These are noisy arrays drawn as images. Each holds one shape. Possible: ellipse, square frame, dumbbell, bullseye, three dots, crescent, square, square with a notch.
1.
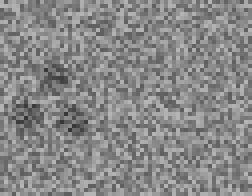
three dots
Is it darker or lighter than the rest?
darker
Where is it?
middle left
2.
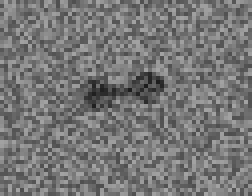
dumbbell
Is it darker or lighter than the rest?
darker
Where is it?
centre
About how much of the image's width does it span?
a third
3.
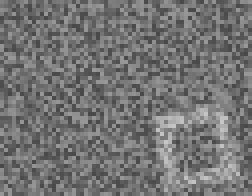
square frame
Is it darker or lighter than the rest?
lighter
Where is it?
bottom right
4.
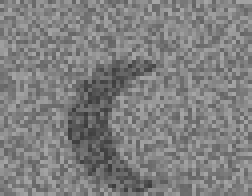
crescent
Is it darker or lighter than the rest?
darker
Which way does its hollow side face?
right
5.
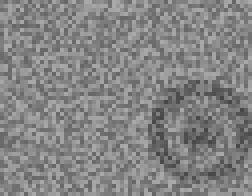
bullseye
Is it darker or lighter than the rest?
darker
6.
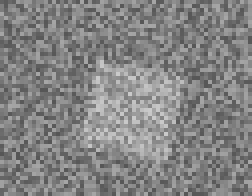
square
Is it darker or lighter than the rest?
lighter
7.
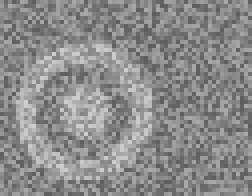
bullseye
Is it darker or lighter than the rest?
lighter
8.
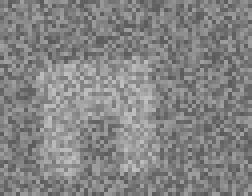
square with a notch
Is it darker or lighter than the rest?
lighter
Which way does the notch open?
down
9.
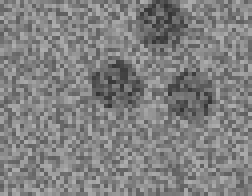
three dots
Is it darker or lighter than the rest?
darker
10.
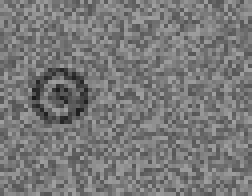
bullseye
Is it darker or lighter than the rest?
darker
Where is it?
middle left
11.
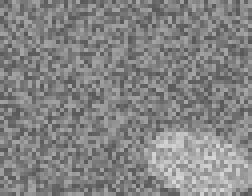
ellipse
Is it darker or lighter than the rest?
lighter
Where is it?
bottom right
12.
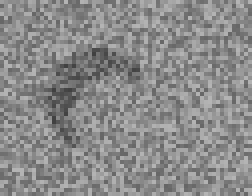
crescent
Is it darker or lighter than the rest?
darker
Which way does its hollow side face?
down and right
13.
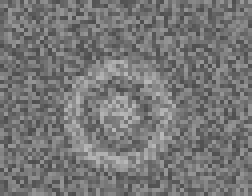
bullseye
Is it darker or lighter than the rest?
lighter
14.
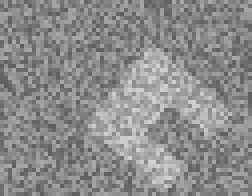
square with a notch
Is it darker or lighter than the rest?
lighter
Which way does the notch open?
down and right
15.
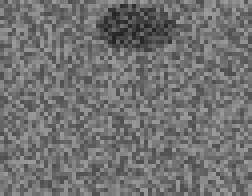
ellipse
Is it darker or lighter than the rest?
darker
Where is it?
top middle
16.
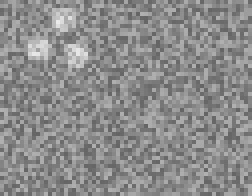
three dots
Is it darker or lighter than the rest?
lighter
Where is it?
top left
